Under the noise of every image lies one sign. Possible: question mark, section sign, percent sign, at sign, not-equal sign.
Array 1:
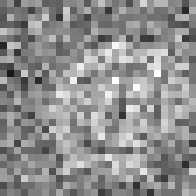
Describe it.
light at sign
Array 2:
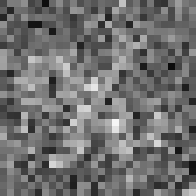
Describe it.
light percent sign
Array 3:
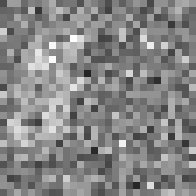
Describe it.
light section sign
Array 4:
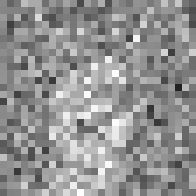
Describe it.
light section sign
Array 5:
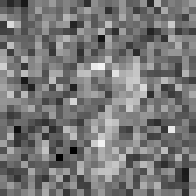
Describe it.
light question mark
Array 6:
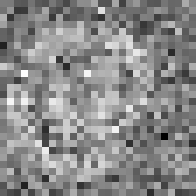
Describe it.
light at sign
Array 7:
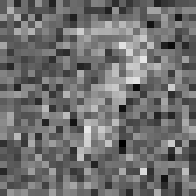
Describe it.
light question mark
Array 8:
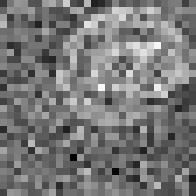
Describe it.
light at sign
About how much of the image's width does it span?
two thirds
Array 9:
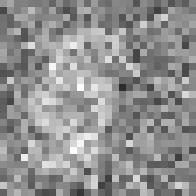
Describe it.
light section sign
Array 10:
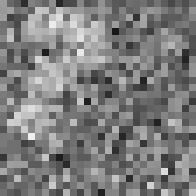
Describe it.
light question mark
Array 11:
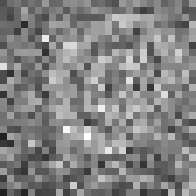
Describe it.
light at sign
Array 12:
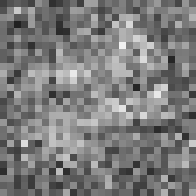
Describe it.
light not-equal sign
